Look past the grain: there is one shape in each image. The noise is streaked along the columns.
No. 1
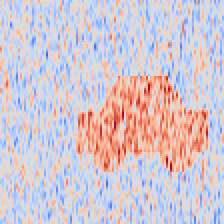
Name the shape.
car
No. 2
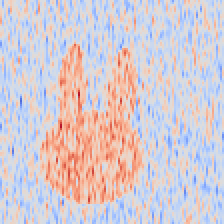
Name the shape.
rabbit's head
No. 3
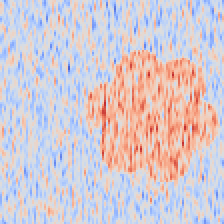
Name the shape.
flower
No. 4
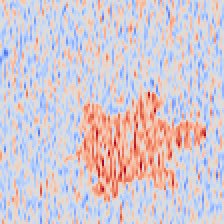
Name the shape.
turtle
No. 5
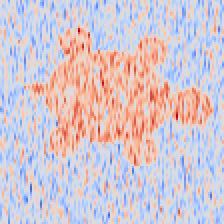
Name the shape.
turtle
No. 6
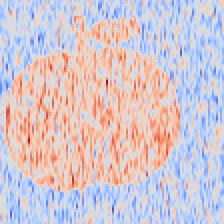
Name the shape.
apple
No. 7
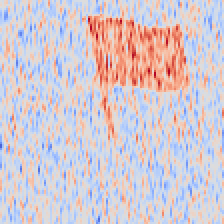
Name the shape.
flag
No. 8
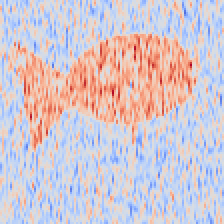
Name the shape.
fish
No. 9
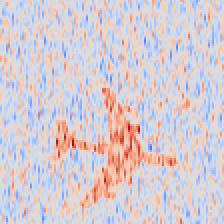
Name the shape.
airplane
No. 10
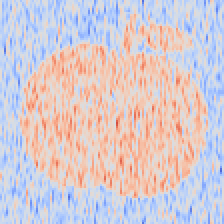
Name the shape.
apple
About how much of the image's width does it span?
nearly all
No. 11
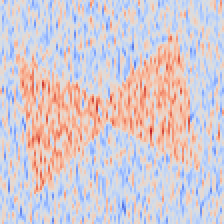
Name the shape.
bow tie
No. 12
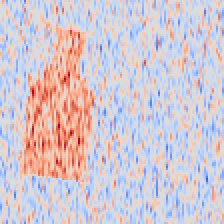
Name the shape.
bottle
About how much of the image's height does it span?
two thirds
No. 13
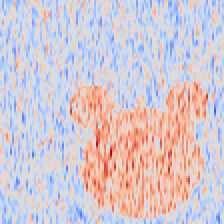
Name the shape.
bear's head
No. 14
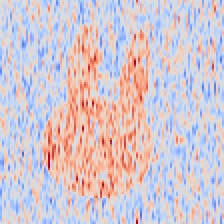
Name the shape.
rabbit's head
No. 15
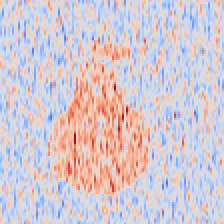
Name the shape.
pear
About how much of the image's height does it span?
two thirds
